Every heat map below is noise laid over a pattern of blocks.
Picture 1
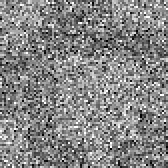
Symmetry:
mirrored about the diagonal from the top left
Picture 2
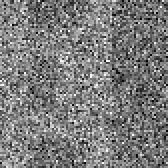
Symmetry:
top and bottom mirror each other
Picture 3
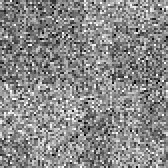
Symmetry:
no symmetry
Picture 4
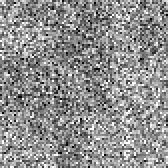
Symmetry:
no symmetry
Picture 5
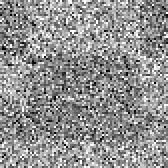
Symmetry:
left and right mirror each other
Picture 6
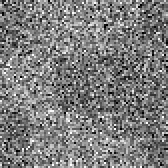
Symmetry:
top and bottom mirror each other
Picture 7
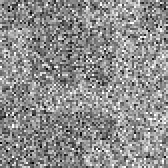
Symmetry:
no symmetry
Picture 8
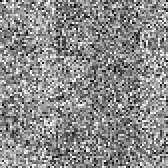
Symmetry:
top and bottom mirror each other
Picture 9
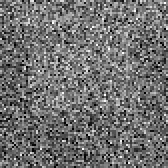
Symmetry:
left and right mirror each other
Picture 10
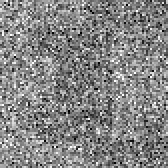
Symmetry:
top and bottom mirror each other
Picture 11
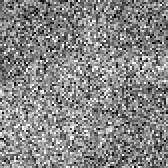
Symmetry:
mirrored about the diagonal from the bottom left
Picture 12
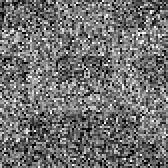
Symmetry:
left and right mirror each other
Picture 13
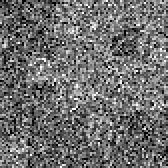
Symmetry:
mirrored about the diagonal from the bottom left
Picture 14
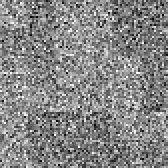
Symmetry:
no symmetry
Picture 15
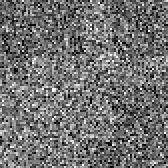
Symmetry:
mirrored about the diagonal from the bottom left
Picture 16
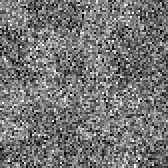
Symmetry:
mirrored about the diagonal from the top left
